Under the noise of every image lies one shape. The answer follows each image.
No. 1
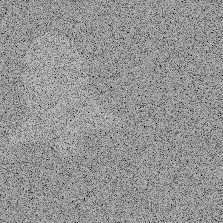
bell
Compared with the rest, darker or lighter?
lighter
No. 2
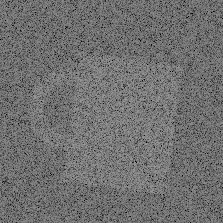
cup
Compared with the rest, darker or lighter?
lighter
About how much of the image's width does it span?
two thirds
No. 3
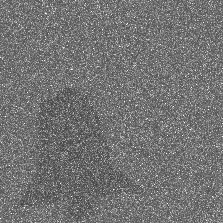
bell
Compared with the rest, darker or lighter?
darker
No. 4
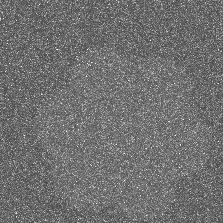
flower
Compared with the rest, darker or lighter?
lighter
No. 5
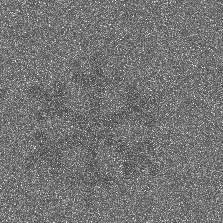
snowflake
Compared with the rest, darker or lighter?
darker
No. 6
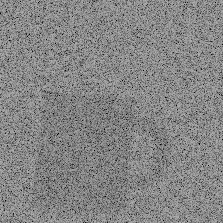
cup
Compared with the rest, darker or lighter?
darker
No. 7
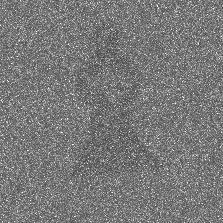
chess bishop
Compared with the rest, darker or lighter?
darker
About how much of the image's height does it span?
two thirds
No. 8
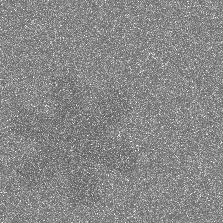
asterisk
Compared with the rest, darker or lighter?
darker
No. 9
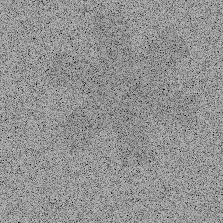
asterisk
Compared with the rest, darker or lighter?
darker
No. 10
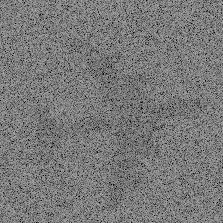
airplane
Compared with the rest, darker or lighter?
darker
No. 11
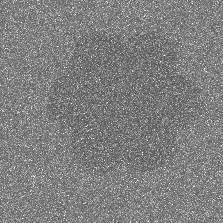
flower
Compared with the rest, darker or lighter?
darker
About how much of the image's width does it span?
two thirds
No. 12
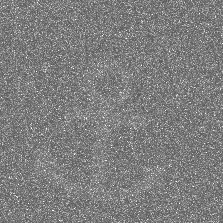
anchor
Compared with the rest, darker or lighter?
lighter
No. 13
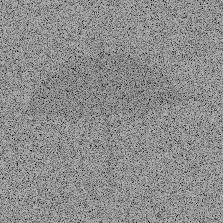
umbrella
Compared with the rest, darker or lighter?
darker
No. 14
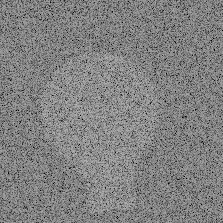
light bulb
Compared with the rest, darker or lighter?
lighter
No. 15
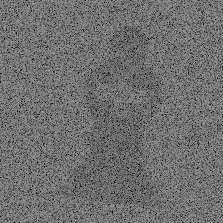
chess bishop
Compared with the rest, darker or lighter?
darker
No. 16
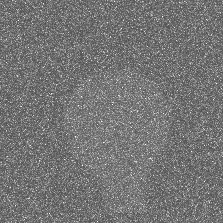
light bulb
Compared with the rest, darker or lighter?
lighter
